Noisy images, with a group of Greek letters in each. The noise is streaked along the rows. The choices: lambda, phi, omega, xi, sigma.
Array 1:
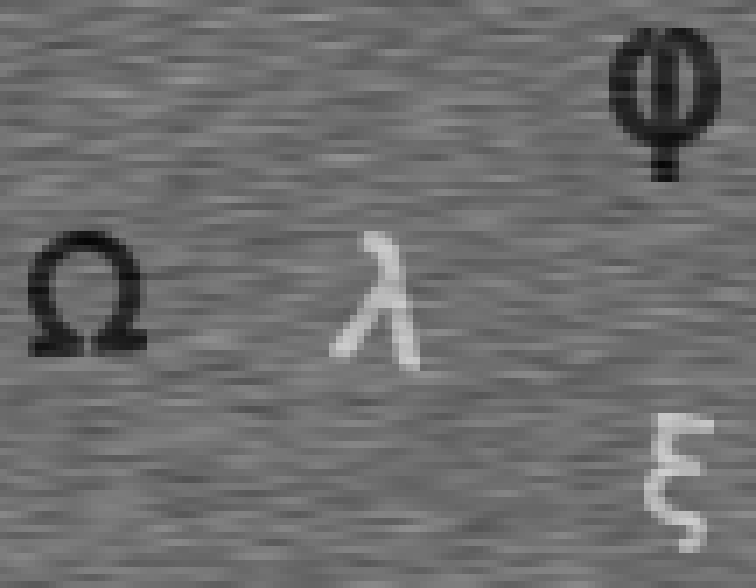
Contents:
top right: dark phi; middle left: dark omega; centre: light lambda; bottom right: light xi
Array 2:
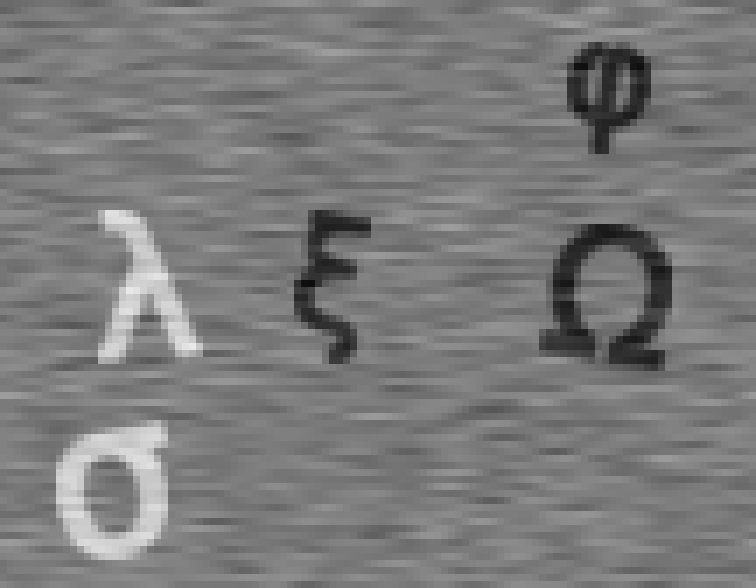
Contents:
top right: dark phi; middle left: light lambda; centre: dark xi; middle right: dark omega; bottom left: light sigma
